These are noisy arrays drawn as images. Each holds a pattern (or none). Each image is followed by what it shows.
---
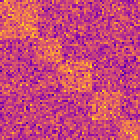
blocks along the diagonal
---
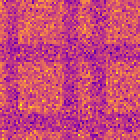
bands of rows crossing bands of columns
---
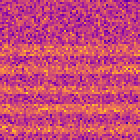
bands of rows
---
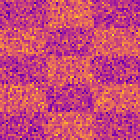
a checkerboard
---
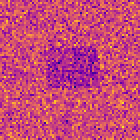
one block
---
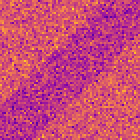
a diagonal band
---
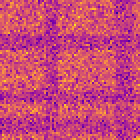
bands of rows crossing bands of columns
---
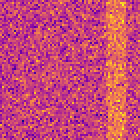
one band of columns
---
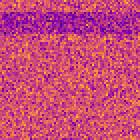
one band of rows
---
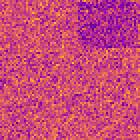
one block
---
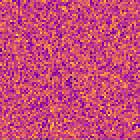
only noise
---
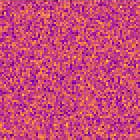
only noise
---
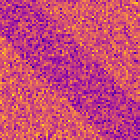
a diagonal band
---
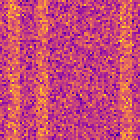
bands of columns
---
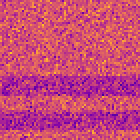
bands of rows
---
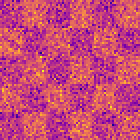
a checkerboard
